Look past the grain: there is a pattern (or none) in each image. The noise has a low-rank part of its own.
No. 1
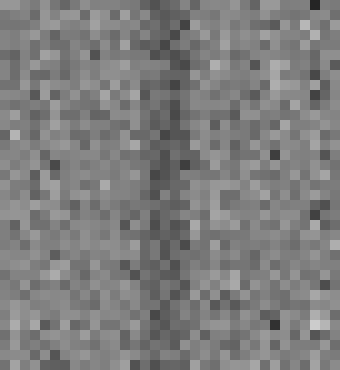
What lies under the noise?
one band of columns
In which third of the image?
middle
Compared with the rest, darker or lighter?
darker
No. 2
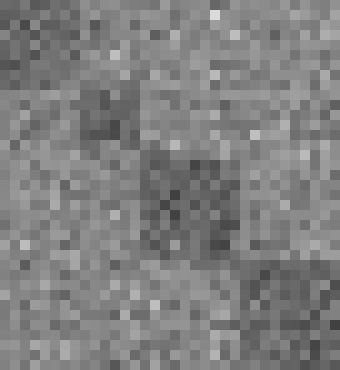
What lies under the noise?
blocks along the diagonal
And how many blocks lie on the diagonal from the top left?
4
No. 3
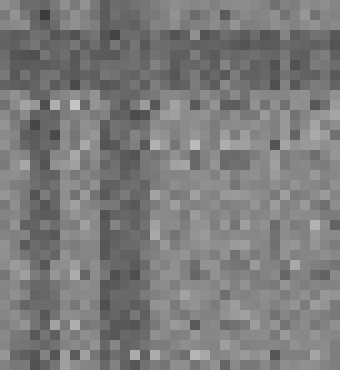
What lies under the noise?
bands of rows crossing bands of columns
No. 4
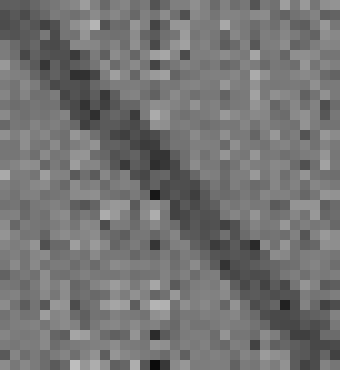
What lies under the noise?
a diagonal band
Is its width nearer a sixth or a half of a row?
a sixth
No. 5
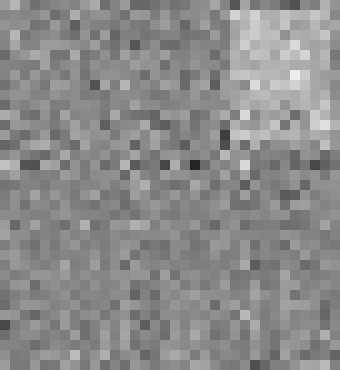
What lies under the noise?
one block
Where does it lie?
top right
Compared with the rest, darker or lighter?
lighter
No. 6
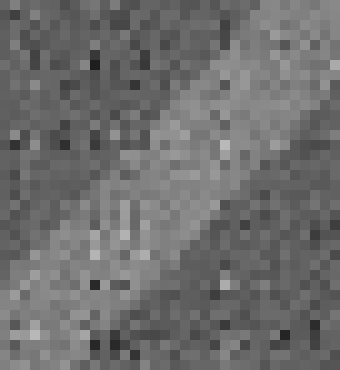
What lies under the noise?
a diagonal band
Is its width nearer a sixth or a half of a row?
a half
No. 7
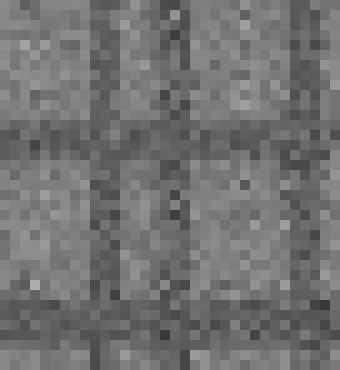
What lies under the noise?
bands of rows crossing bands of columns
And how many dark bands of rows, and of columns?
2 and 3
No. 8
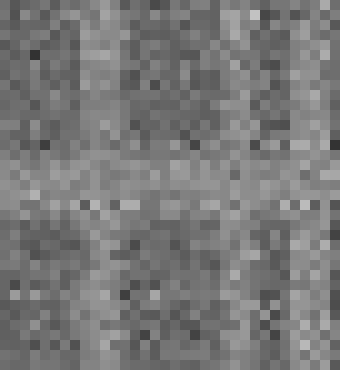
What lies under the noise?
bands of rows crossing bands of columns
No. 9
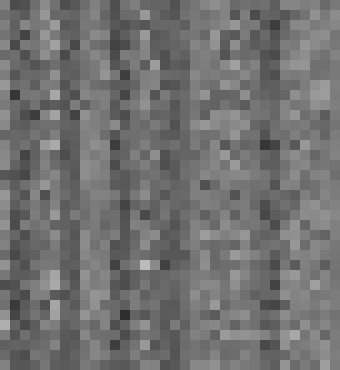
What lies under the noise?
bands of columns
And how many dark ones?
5
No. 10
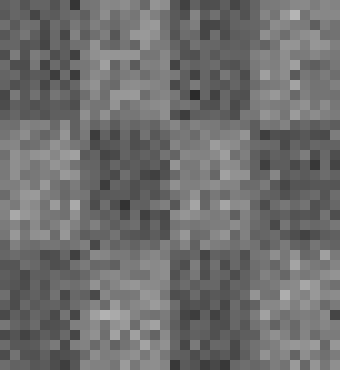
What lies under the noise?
a checkerboard
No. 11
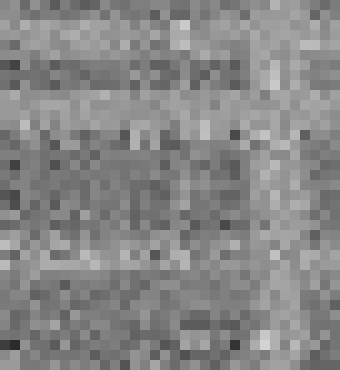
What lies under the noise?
bands of rows crossing bands of columns
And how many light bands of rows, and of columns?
3 and 1
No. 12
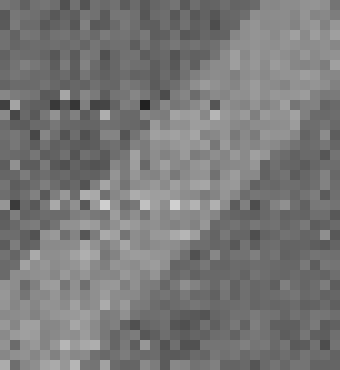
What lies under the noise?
a diagonal band
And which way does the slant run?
bottom left to top right
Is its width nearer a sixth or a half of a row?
a half
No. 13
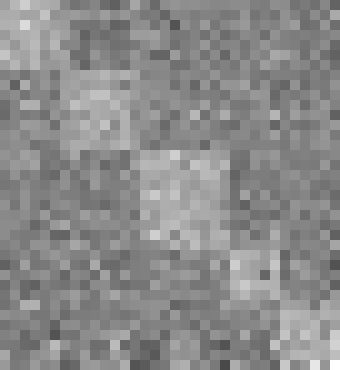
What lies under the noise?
blocks along the diagonal
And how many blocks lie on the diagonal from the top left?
5
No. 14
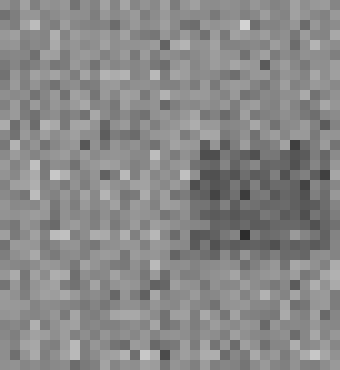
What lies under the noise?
one block
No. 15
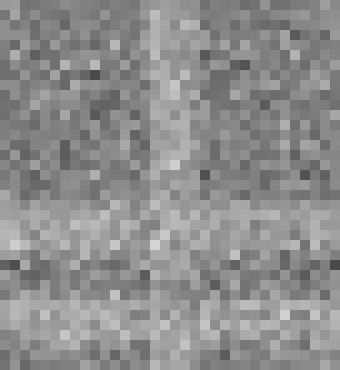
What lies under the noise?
bands of rows crossing bands of columns
